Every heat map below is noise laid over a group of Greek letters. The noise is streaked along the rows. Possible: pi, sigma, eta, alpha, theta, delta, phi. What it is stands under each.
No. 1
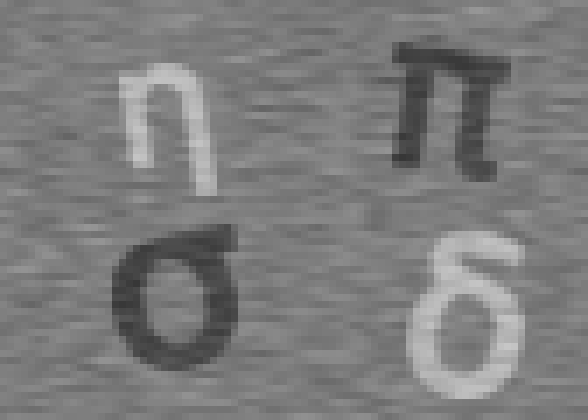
top left: light eta; top right: dark pi; bottom left: dark sigma; bottom right: light delta
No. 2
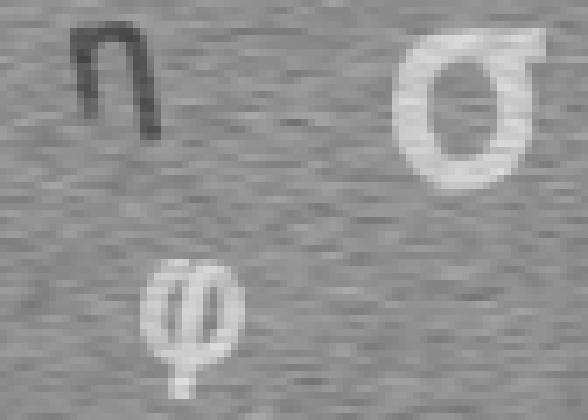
top left: dark eta; top right: light sigma; bottom left: light phi
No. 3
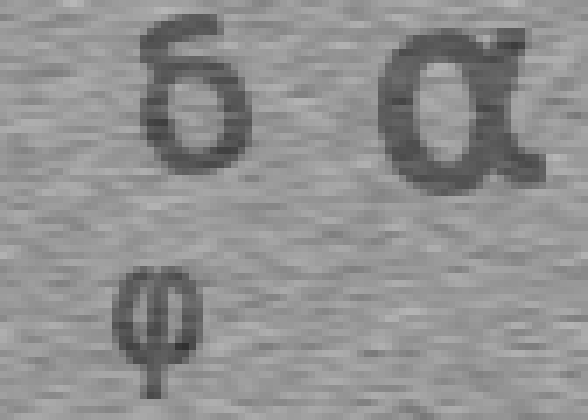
top left: dark delta; top right: dark alpha; bottom left: dark phi
